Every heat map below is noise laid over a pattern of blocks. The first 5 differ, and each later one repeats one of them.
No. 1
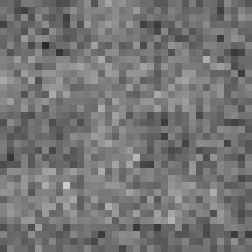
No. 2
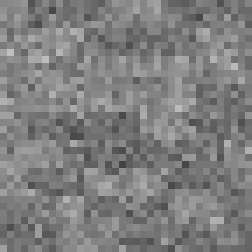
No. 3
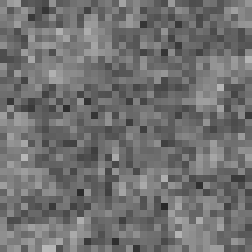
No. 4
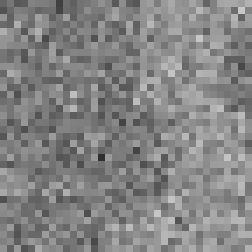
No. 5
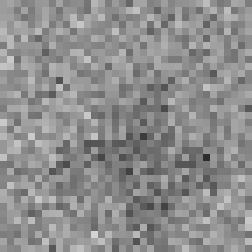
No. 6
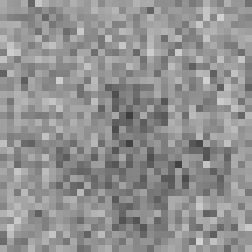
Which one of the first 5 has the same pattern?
5
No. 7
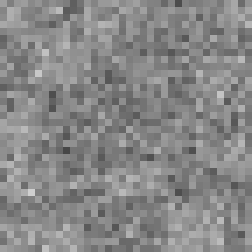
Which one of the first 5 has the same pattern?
3
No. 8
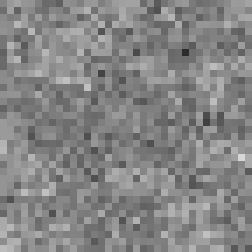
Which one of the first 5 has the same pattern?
3
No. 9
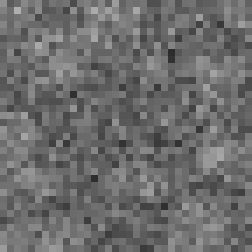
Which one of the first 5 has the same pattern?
3
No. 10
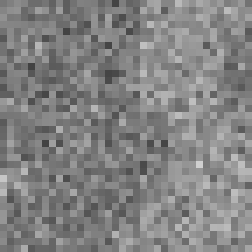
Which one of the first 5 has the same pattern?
4
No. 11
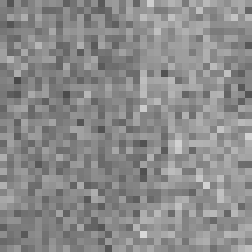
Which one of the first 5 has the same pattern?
4
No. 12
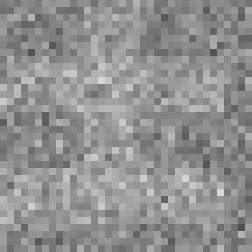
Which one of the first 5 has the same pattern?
1
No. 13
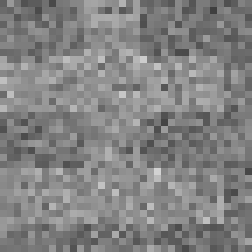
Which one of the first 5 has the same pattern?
1
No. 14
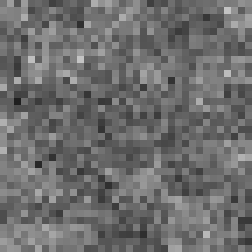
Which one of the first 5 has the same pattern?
3
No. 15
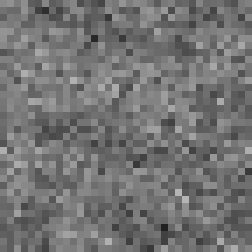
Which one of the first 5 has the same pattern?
2
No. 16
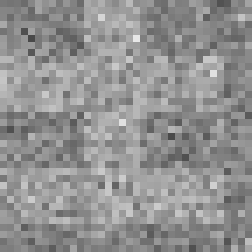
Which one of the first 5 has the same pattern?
1
